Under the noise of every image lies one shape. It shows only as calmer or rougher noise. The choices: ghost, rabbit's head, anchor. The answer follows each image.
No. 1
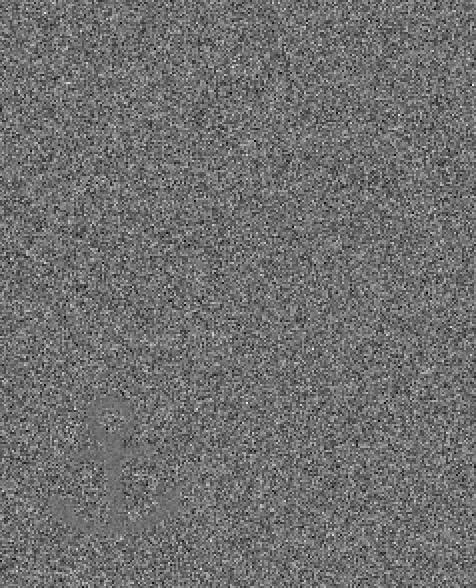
calm anchor, bottom left
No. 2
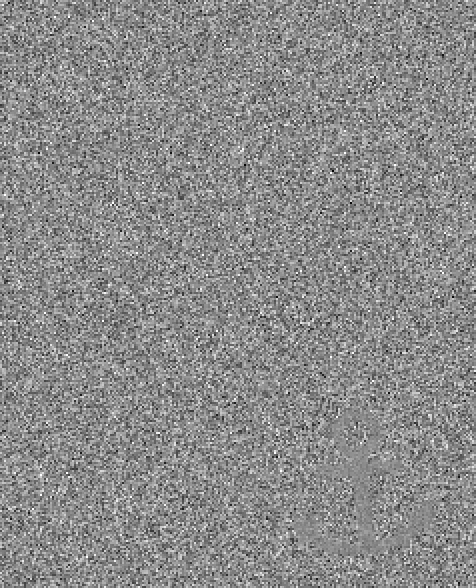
calm anchor, bottom right
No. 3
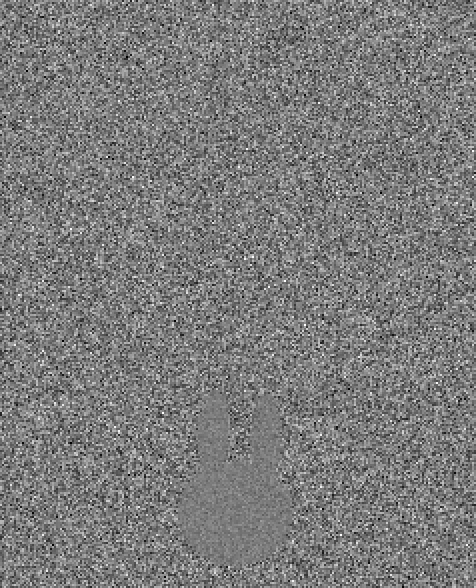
calm rabbit's head, bottom middle
